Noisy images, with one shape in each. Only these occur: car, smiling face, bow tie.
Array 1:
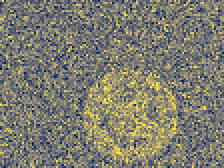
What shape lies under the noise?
smiling face
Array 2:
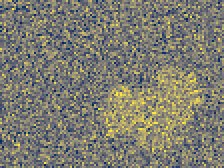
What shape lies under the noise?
car
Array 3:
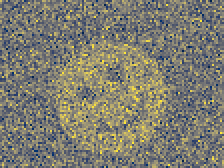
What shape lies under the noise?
smiling face
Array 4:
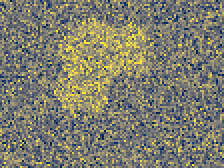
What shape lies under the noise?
car
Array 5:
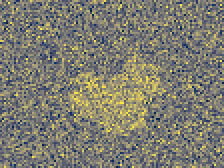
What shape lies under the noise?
car
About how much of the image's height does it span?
half
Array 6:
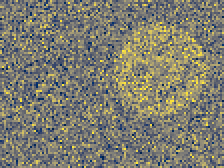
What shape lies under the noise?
smiling face
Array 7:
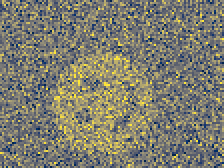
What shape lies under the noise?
smiling face
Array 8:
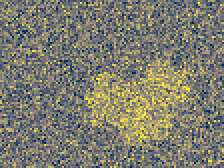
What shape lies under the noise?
car
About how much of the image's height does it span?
half
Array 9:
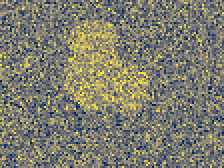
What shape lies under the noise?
car
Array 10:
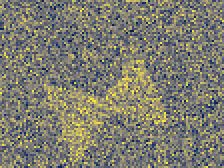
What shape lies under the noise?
bow tie
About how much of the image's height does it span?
two thirds
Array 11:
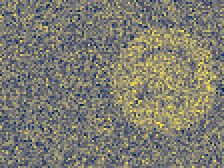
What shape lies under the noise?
smiling face
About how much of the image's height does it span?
two thirds
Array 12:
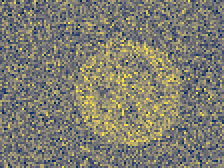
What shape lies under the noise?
smiling face
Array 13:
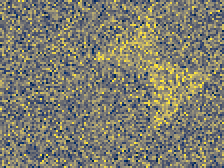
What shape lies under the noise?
bow tie
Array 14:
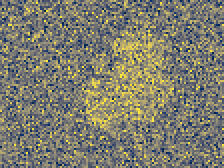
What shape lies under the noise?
car
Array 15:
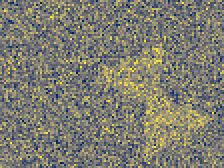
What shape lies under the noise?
bow tie
